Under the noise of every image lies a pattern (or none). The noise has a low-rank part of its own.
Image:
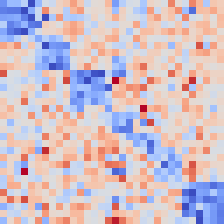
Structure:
blocks along the diagonal
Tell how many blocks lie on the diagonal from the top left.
7
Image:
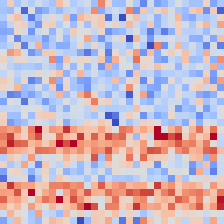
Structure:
bands of rows
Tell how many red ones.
2
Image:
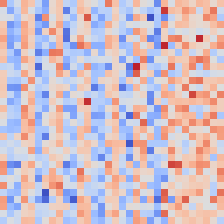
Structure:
bands of columns
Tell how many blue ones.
6
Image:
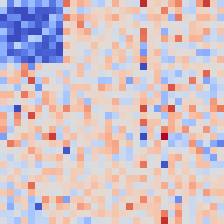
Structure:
one block
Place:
top left
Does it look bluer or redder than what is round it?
bluer
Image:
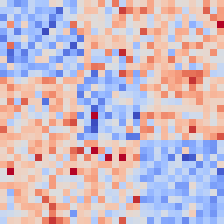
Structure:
blocks along the diagonal
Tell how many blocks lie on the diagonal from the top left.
3
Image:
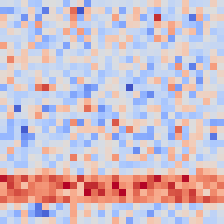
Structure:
one band of rows
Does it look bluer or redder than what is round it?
redder
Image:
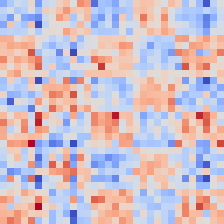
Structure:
a checkerboard
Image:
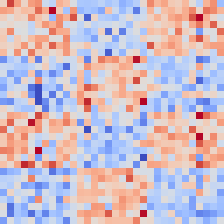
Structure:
a checkerboard
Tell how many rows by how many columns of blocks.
4 by 3
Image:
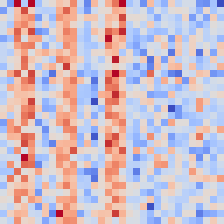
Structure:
bands of columns
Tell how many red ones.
3
